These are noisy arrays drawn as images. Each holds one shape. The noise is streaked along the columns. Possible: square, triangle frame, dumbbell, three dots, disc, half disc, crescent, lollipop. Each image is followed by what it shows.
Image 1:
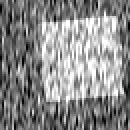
square
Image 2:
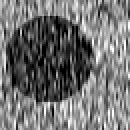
disc
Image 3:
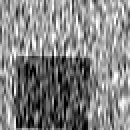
square
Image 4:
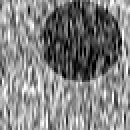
disc
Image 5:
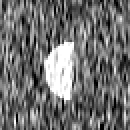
half disc
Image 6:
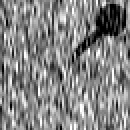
lollipop
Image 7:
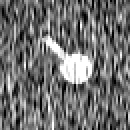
lollipop
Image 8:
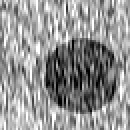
disc
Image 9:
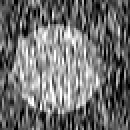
disc
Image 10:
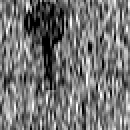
lollipop
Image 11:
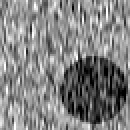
disc
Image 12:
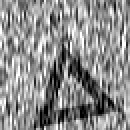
triangle frame
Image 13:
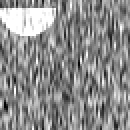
half disc
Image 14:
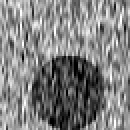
disc
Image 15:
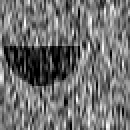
half disc
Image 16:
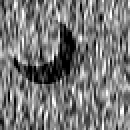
crescent
